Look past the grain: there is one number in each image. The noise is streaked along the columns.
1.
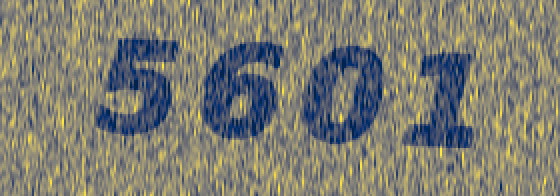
5601
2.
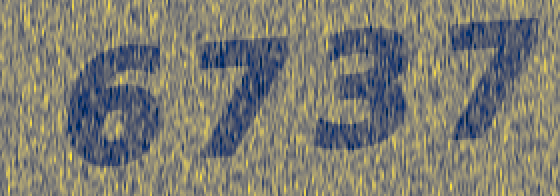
6737
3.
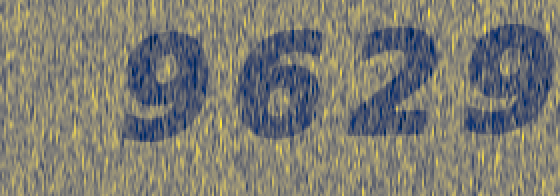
9629
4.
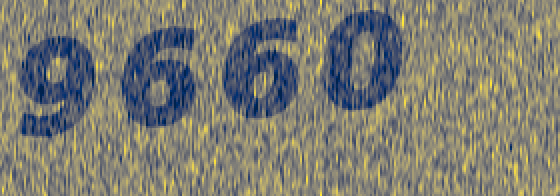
9660
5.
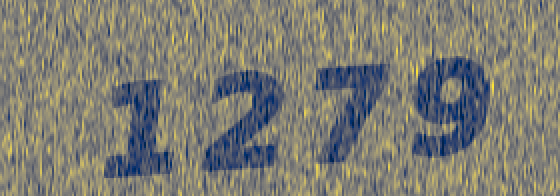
1279
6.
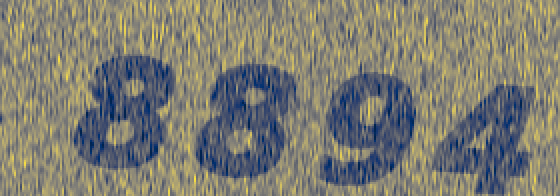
8894
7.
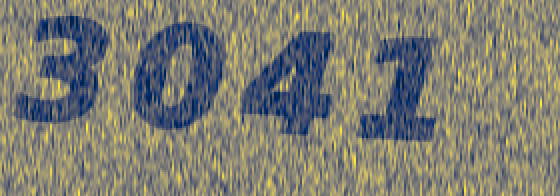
3041
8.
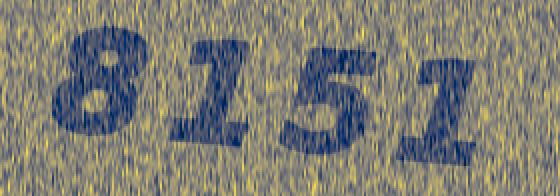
8151
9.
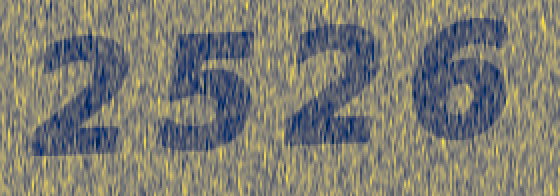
2526
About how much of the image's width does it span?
nearly all
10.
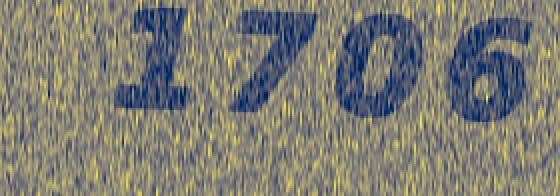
1706
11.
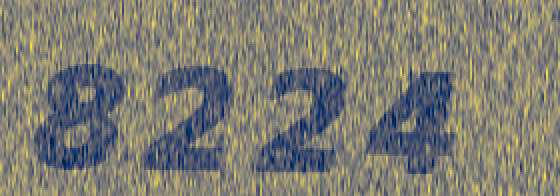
8224
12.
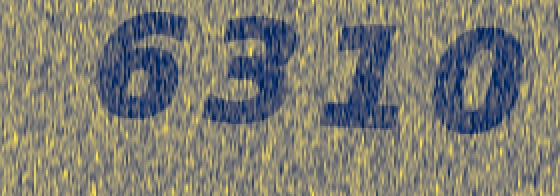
6310
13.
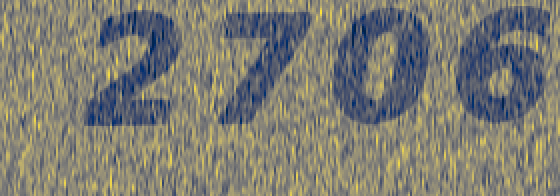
2706
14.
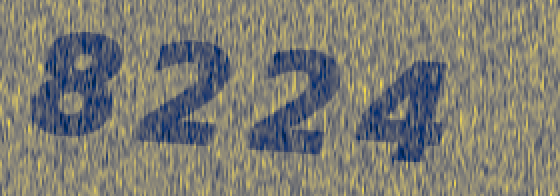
8224
